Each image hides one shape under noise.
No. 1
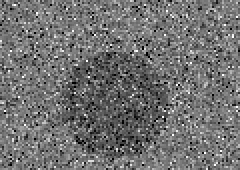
dark disc
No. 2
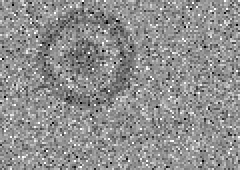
dark bullseye
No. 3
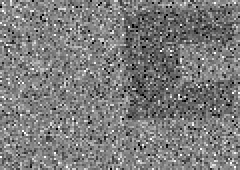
dark square with a notch
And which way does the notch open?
right
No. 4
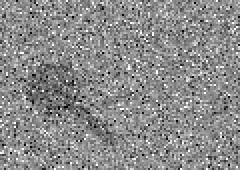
dark lollipop
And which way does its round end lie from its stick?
up and left
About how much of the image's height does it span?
half
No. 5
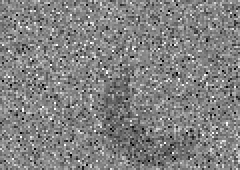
dark crescent
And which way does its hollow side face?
up and right
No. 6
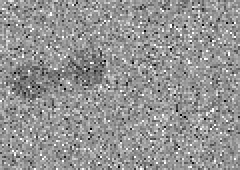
dark dumbbell, middle left
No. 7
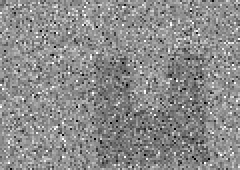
dark square with a notch
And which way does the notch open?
up
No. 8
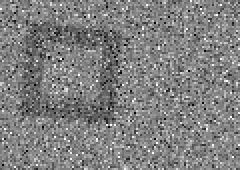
dark square frame
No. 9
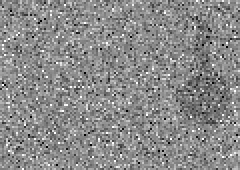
dark lollipop
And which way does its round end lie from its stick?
down
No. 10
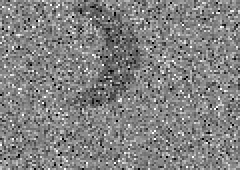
dark crescent
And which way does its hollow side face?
left
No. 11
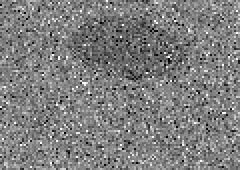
dark ellipse
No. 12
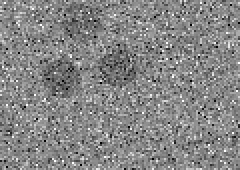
dark three dots
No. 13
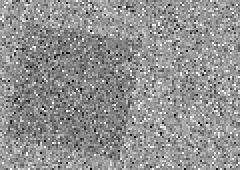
dark square
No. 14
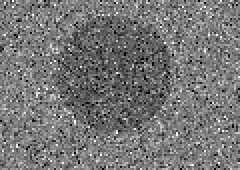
dark disc
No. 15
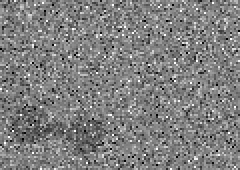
dark dumbbell, bottom left
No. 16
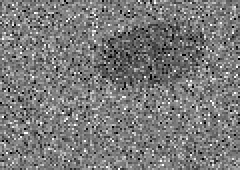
dark ellipse
